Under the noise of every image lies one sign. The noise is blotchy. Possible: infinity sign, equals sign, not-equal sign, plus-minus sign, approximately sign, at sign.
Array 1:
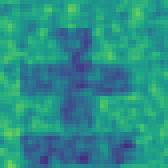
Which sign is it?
plus-minus sign
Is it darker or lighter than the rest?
darker
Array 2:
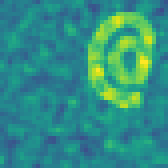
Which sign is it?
at sign
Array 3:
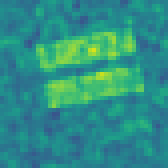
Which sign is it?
equals sign
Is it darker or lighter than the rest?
lighter
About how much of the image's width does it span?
two thirds
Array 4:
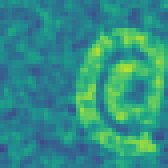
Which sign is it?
at sign
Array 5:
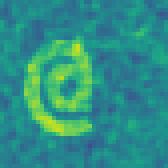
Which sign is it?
at sign
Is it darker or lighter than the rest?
lighter
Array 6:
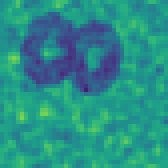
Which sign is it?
infinity sign
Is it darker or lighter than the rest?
darker
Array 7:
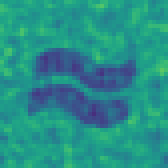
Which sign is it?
approximately sign
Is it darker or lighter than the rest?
darker
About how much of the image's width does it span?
two thirds
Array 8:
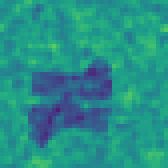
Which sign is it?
not-equal sign
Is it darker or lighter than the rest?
darker
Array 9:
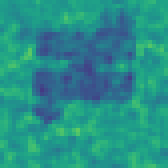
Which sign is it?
not-equal sign
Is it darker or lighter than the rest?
darker
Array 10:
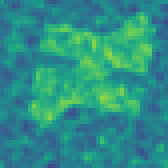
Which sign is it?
not-equal sign
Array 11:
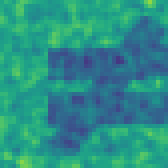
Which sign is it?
not-equal sign
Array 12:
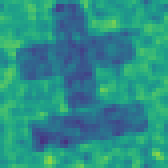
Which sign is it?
plus-minus sign
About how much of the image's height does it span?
nearly all
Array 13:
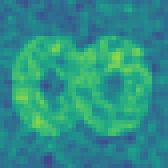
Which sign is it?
infinity sign
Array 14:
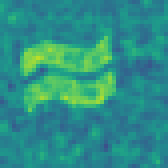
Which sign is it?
approximately sign
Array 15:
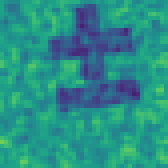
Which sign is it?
plus-minus sign
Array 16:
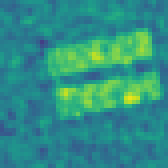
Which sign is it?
equals sign
